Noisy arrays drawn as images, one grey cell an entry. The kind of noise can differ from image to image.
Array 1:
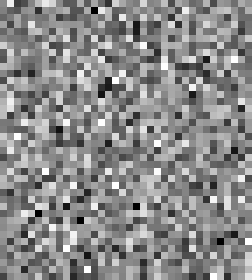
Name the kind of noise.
independent entries
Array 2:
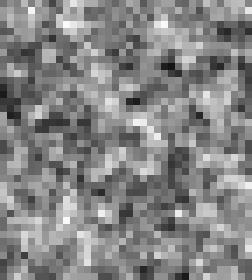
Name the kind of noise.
blotchy
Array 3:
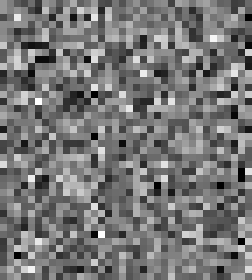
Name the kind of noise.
low rank plus noise
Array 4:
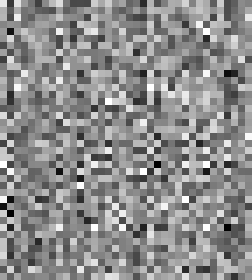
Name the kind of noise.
low rank plus noise
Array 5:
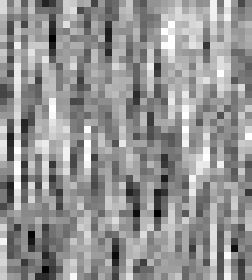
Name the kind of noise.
streaked along the columns
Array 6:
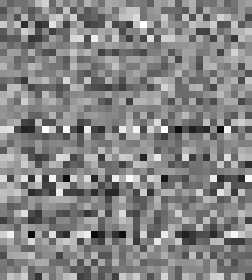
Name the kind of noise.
rows of uneven size
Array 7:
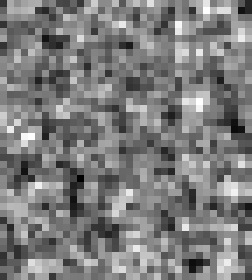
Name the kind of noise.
blotchy
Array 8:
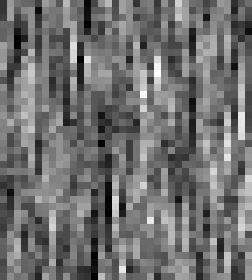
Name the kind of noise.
streaked along the columns
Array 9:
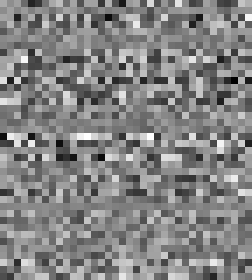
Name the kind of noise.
rows of uneven size
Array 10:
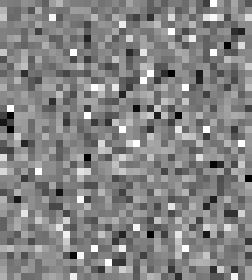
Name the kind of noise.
heavy tails
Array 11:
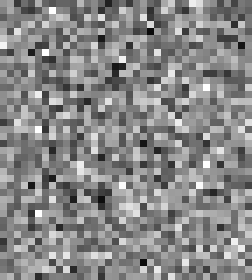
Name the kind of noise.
independent entries
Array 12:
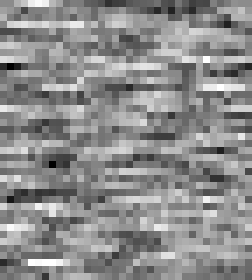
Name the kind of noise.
streaked along the rows
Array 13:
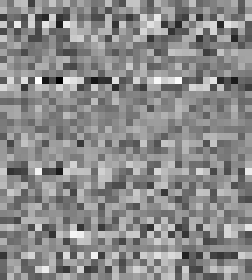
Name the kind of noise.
rows of uneven size
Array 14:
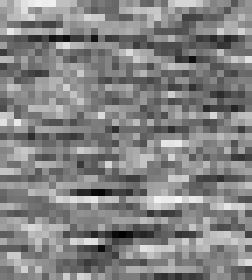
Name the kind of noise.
streaked along the rows
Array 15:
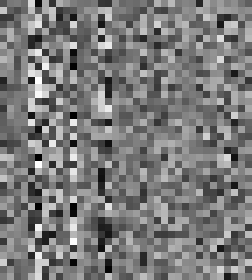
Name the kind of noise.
columns of uneven size
